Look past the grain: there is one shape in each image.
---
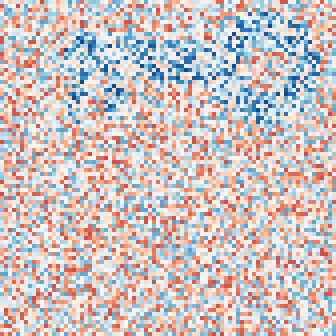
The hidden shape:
key
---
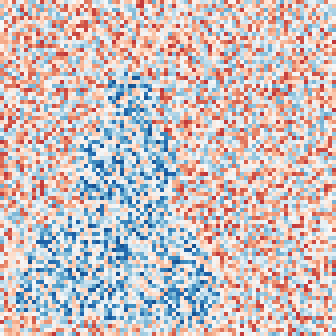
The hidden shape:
chess pawn
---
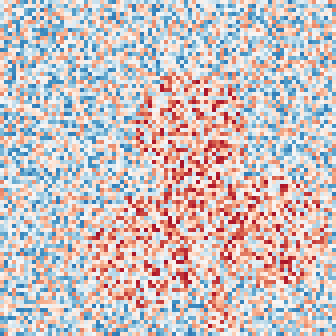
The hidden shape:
club
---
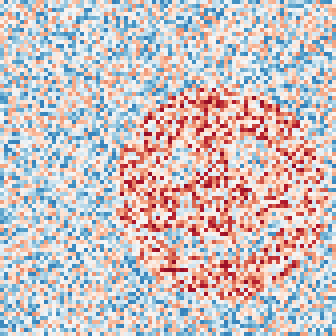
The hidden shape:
smiling face
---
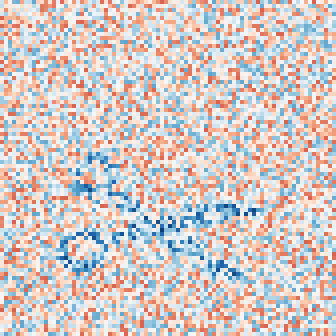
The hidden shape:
pair of scissors
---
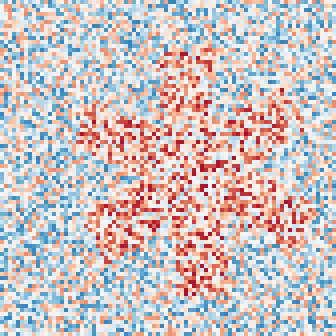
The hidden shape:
asterisk
